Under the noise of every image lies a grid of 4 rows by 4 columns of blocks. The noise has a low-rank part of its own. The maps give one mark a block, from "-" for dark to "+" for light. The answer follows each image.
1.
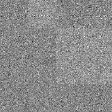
-+--
--++
--++
----
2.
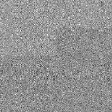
++++
++--
----
----
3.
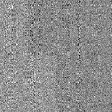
+---
+---
++--
++--
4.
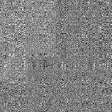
++--
++--
+---
----
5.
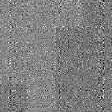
+++-
++--
++--
-+--
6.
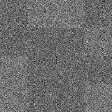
-++-
---+
+---
+--+
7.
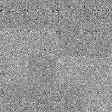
----
++--
+-++
---+
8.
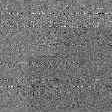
++++
++--
+---
+---
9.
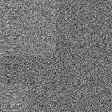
++--
++--
----
+---
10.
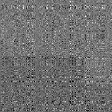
++++
++++
---+
----
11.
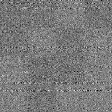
--+-
-+-+
+--+
+-++
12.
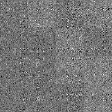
-+-+
--+-
--++
---+
